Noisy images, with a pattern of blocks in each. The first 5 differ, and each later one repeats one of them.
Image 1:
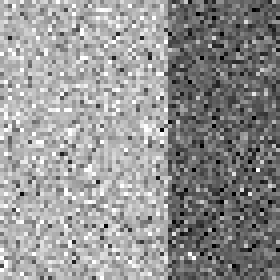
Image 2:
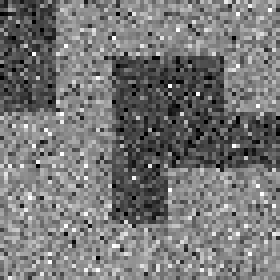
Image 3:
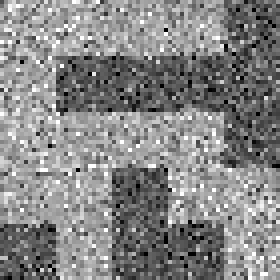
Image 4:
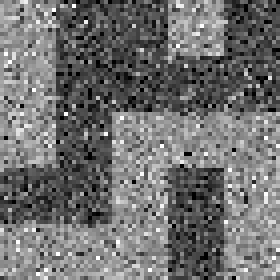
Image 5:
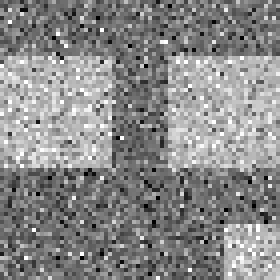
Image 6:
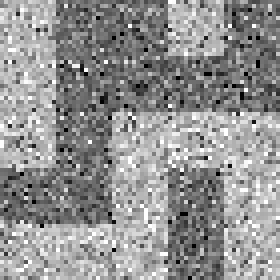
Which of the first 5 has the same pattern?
4
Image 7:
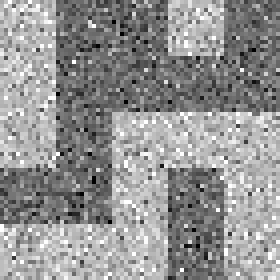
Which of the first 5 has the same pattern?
4
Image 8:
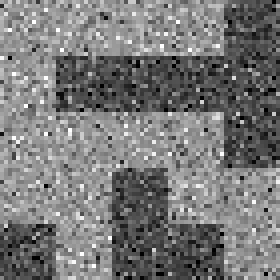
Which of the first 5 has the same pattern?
3
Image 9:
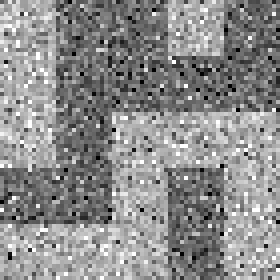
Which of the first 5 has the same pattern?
4
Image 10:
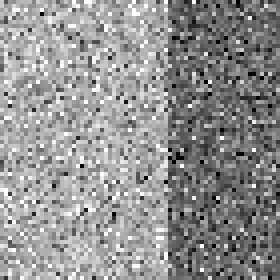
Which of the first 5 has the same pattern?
1
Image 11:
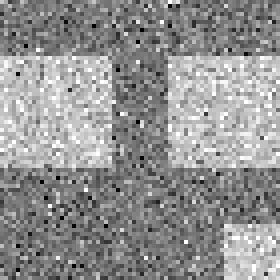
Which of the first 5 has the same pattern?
5
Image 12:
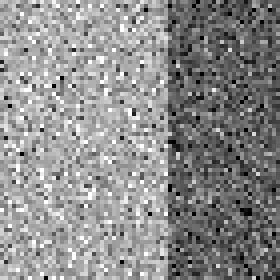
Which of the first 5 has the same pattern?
1
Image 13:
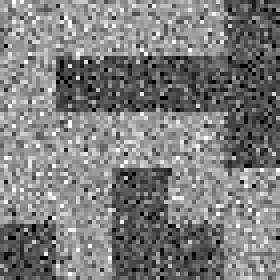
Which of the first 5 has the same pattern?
3
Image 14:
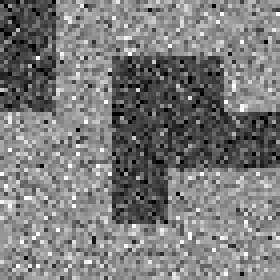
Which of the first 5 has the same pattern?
2
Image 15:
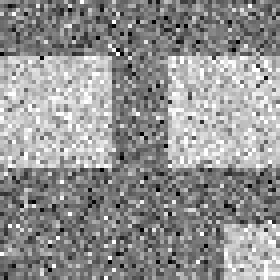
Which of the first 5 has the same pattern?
5
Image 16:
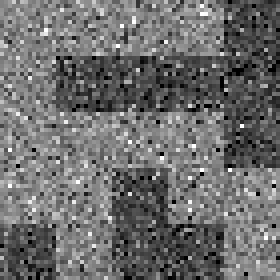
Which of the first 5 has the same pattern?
3
